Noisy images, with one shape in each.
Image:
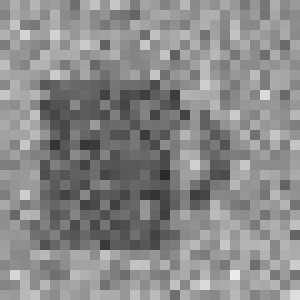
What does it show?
dark cup
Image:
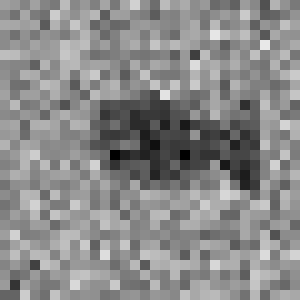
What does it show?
dark fish
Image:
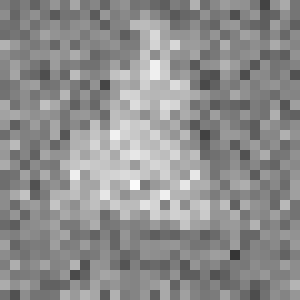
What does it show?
light chess pawn
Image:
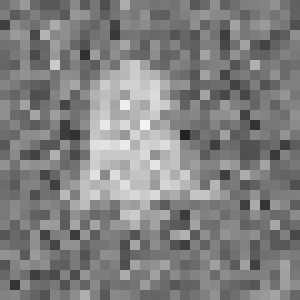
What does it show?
light bell
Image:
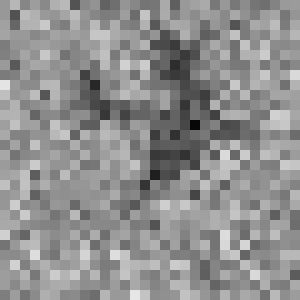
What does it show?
dark airplane
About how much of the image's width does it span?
two thirds
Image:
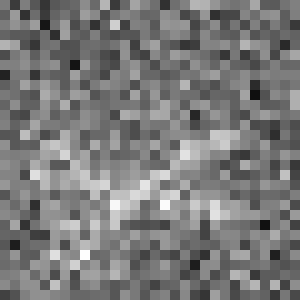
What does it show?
light pair of scissors
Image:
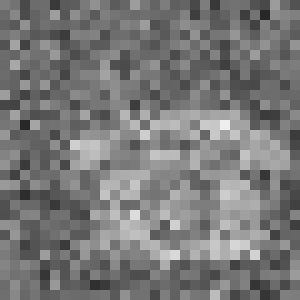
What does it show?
light telephone
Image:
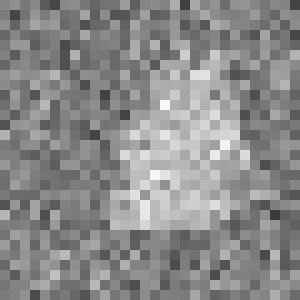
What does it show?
light chess knight
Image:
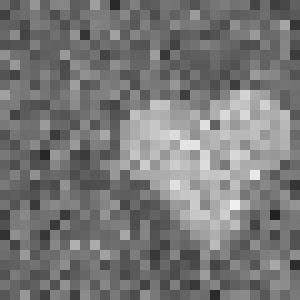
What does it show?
light heart
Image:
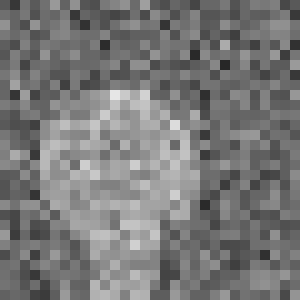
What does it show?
light light bulb
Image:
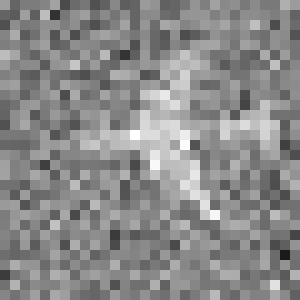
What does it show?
light airplane
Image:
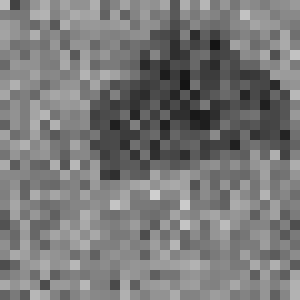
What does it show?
dark cloud
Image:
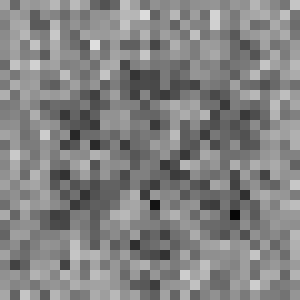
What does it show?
dark snowflake
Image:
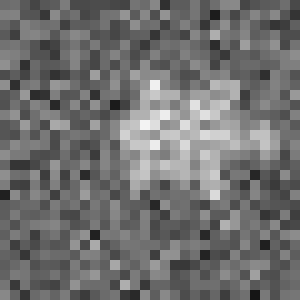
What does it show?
light turtle
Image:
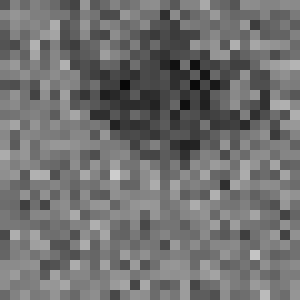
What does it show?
dark teapot
